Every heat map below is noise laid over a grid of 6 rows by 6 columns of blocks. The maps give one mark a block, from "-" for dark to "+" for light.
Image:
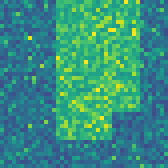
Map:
--+++-
--+++-
--+++-
--+++-
--++--
------
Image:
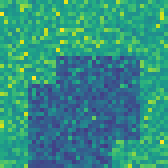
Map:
++++++
++++++
++---+
+----+
+----+
+---++
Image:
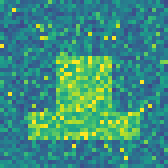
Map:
------
------
--++--
--++--
-++++-
------
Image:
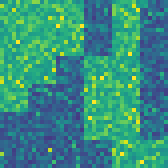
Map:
+++-+-
+++-+-
++-++-
+--++-
---++-
----++
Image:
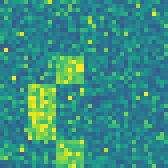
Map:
------
------
--+---
-+----
-+----
--+---
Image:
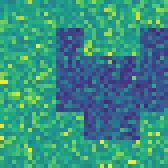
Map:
++++++
++-++-
++----
++----
+++--+
++++++
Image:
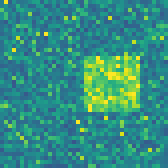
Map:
------
------
---++-
---++-
------
------
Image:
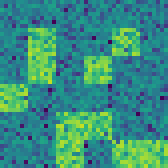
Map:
------
-+--+-
-+-+--
+-----
--++--
--+-++
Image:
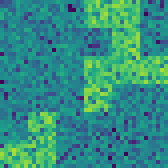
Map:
---++-
----+-
---+++
---+--
-+----
++----
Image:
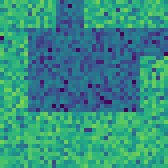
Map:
++-+++
+-----
+----+
+----+
++++++
++++++
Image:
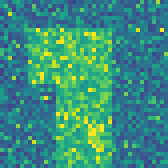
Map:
------
-+++--
-+++--
--++--
--++--
--++--
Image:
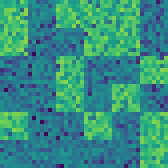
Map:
+-+++-
+--++-
--+--+
--+-+-
+--+-+
-----+
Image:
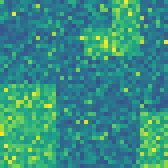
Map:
----+-
---++-
------
++----
++---+
++---+
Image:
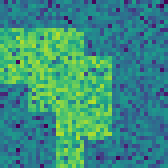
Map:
------
+++---
++++--
-+++--
--++--
--+---
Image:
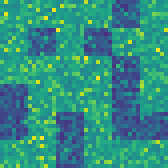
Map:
++++-+
+-+-++
++++-+
-+++-+
-+-+--
++-+++
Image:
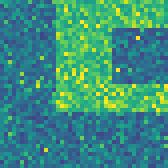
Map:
--++++
--++--
--++--
--++++
------
------
